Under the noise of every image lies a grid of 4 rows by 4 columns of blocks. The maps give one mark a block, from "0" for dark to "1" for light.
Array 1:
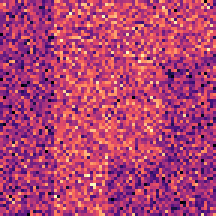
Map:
0111
0110
0110
0100
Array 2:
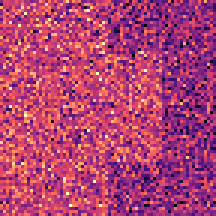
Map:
1100
1110
1110
1100
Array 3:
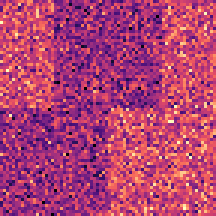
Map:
1001
1001
0011
0011
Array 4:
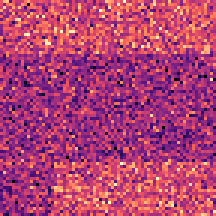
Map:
1111
0000
0000
0111
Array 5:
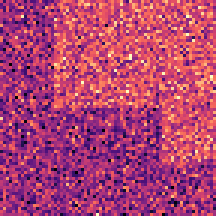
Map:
0111
0111
0001
0000
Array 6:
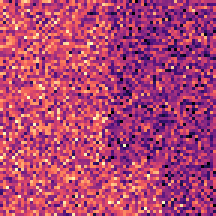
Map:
1100
1100
1100
1110
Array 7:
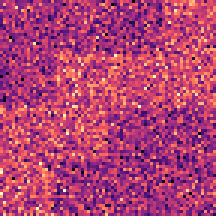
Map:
0001
0111
1100
1000
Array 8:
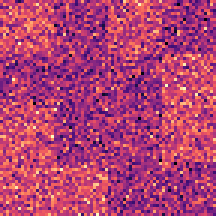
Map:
1010
0001
1001
1100
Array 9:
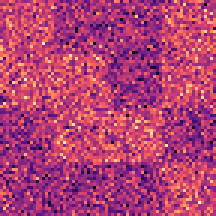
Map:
1001
1101
0110
0001
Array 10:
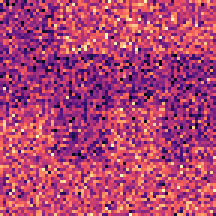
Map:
0111
0000
1010
1111
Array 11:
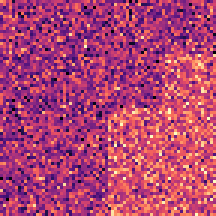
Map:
0000
0001
0011
0011
